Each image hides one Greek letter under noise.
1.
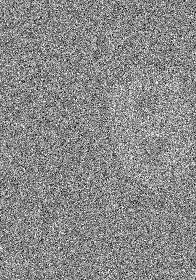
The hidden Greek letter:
theta
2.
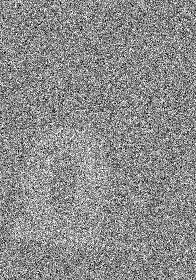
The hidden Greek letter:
omega
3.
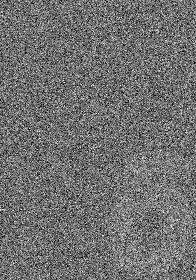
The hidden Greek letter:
delta
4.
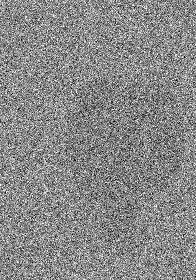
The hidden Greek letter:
phi
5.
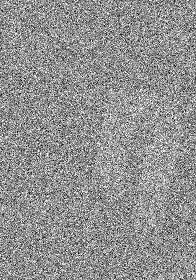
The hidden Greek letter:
eta
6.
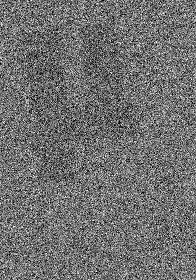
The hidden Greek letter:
mu
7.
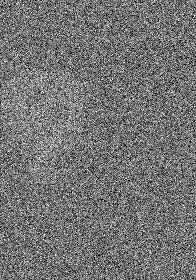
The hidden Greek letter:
phi
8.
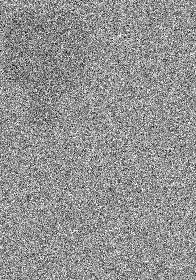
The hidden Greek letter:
phi
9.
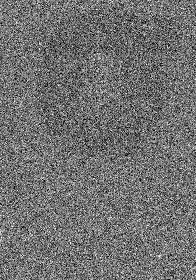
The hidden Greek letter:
sigma
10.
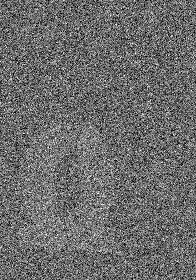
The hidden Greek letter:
omega
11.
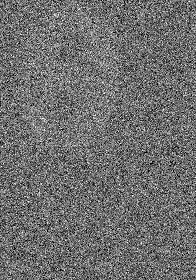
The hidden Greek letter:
theta
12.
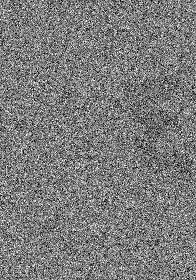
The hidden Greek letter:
xi
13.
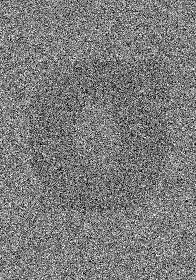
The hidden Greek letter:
sigma
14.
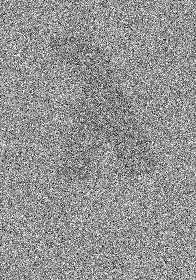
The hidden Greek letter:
lambda
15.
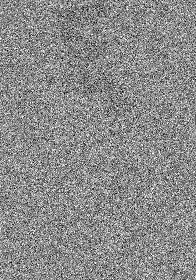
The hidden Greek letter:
xi
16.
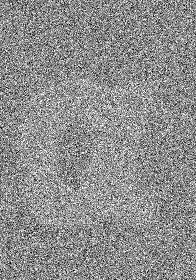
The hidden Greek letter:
alpha
